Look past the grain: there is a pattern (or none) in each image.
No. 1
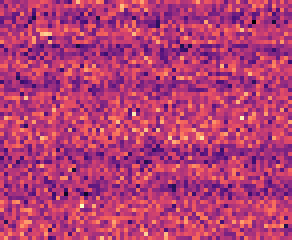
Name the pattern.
bands of rows
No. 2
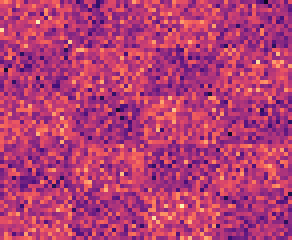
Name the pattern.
a checkerboard
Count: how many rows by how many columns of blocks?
5 by 4
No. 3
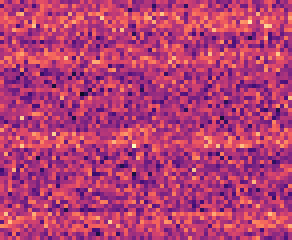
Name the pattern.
bands of rows
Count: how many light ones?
4
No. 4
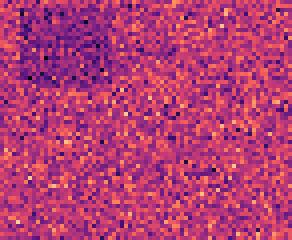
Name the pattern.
one block
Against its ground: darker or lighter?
darker
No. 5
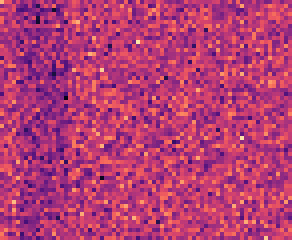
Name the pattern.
one band of columns
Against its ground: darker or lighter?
darker
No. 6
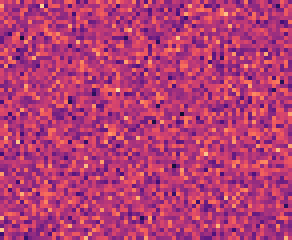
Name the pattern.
only noise
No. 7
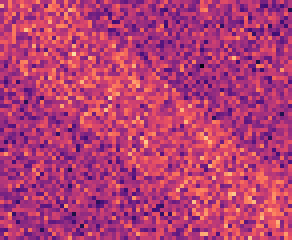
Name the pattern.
a diagonal band
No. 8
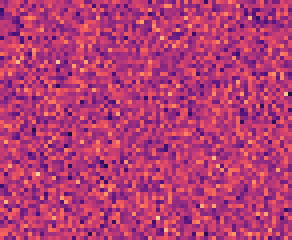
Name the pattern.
only noise
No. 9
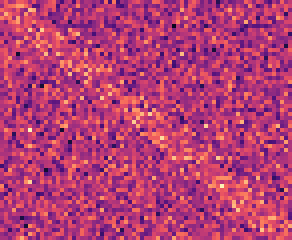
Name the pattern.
a diagonal band
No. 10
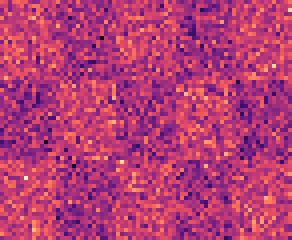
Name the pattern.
a checkerboard
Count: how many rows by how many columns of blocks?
3 by 5
